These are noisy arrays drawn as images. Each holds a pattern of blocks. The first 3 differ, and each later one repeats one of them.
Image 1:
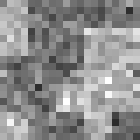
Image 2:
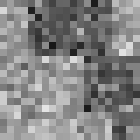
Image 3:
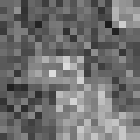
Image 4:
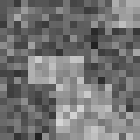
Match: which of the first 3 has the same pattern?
3
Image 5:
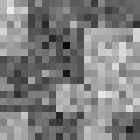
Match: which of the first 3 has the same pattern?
1
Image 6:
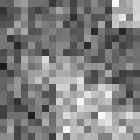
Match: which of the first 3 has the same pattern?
3
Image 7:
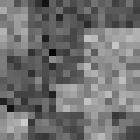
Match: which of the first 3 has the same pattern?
1
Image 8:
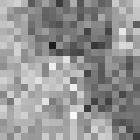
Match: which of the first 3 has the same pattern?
2
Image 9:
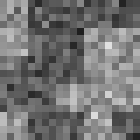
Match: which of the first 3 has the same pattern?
1
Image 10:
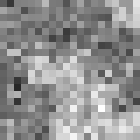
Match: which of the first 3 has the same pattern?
3
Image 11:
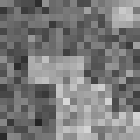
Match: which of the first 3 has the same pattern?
3
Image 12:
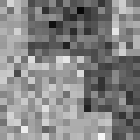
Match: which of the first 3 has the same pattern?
2
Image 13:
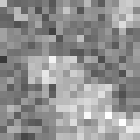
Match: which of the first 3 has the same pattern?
3
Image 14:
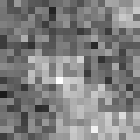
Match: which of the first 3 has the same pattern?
3
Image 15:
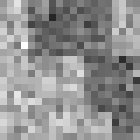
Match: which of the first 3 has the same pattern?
2
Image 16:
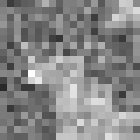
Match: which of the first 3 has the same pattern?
3
